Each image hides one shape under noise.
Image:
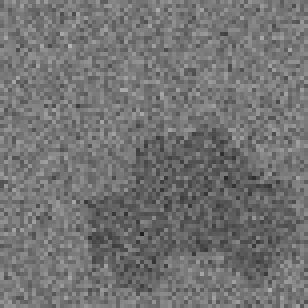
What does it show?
dark car
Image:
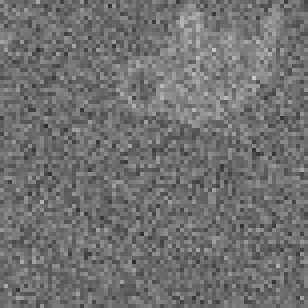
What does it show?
light teapot
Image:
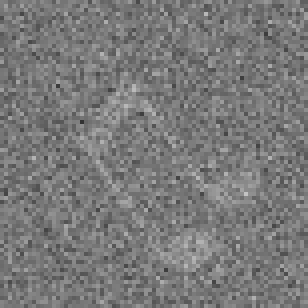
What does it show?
light pair of musical notes
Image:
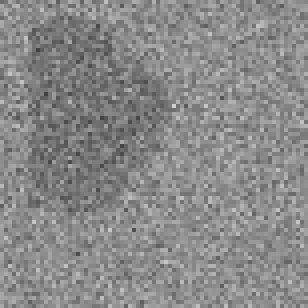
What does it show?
dark cloud
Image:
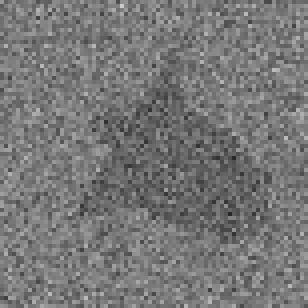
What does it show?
dark bell
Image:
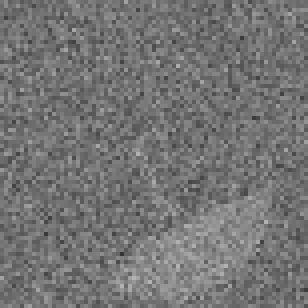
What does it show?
light umbrella
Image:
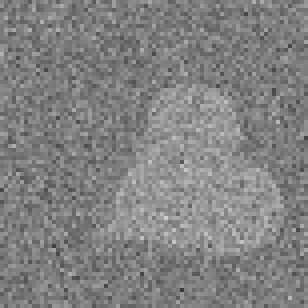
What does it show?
light heart
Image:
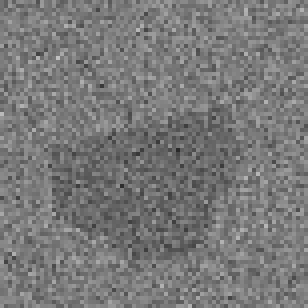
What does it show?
dark cloud
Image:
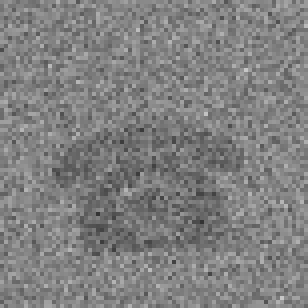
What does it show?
dark telephone
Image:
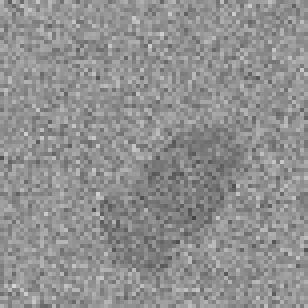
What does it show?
dark footprint
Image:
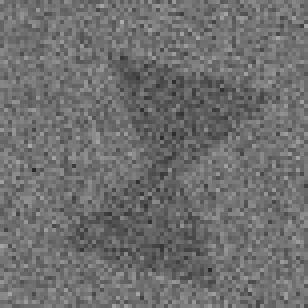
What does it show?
dark bow tie
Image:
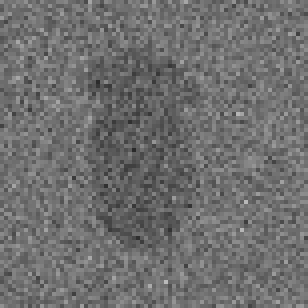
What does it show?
dark footprint
